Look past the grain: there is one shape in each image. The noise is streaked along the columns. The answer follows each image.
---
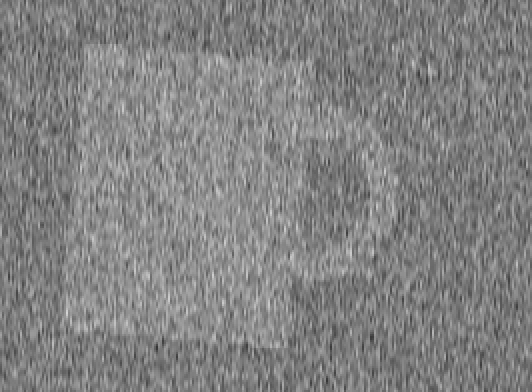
cup
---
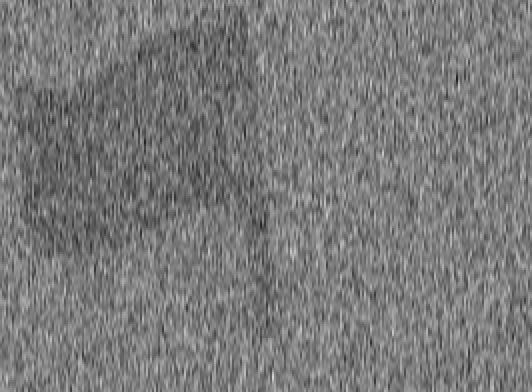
flag
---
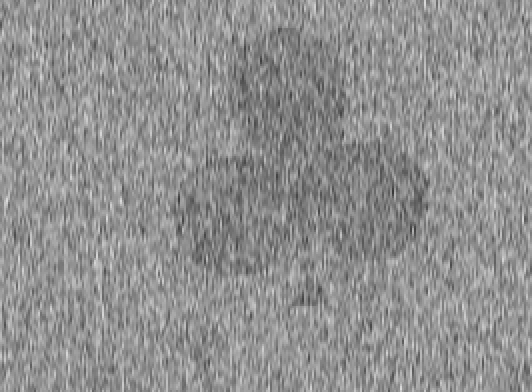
club
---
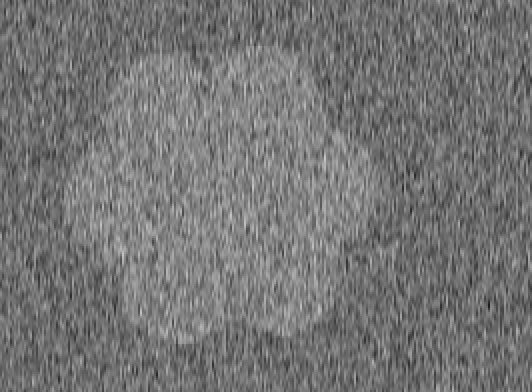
flower
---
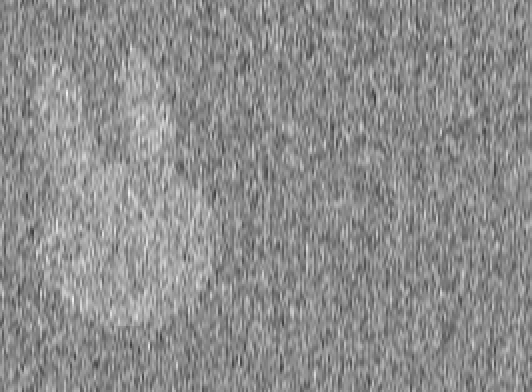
rabbit's head
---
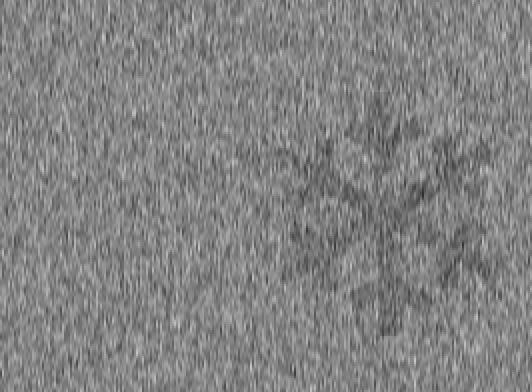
snowflake
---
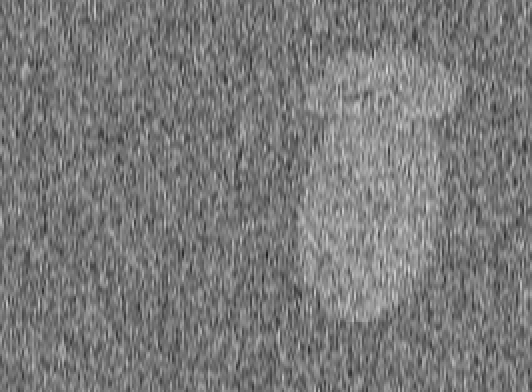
footprint
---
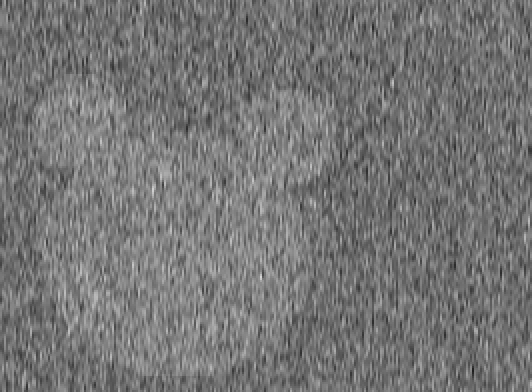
bear's head
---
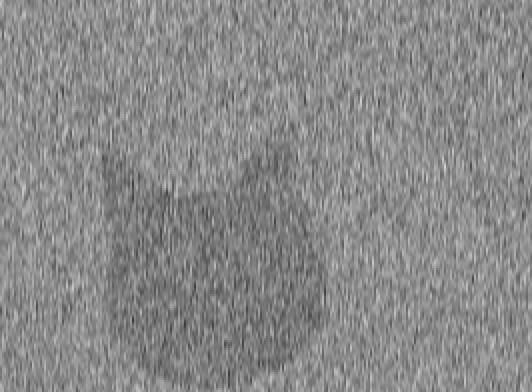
cat's head
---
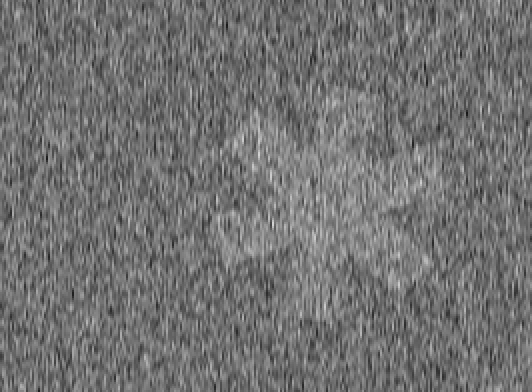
asterisk
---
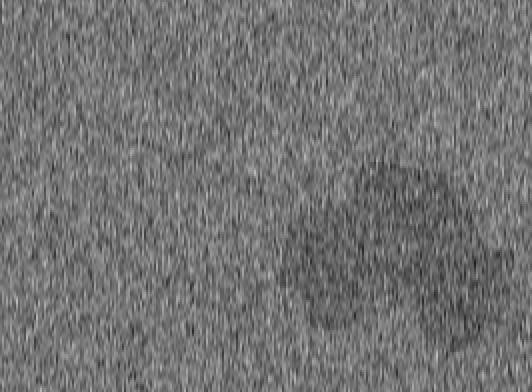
car
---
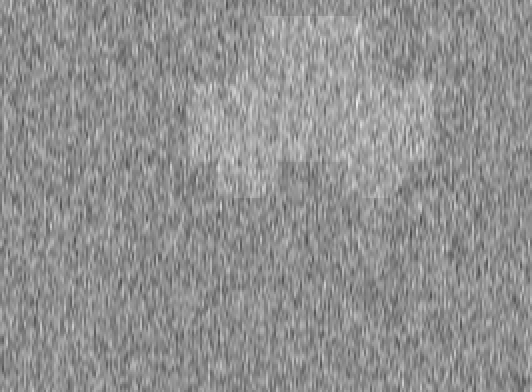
car
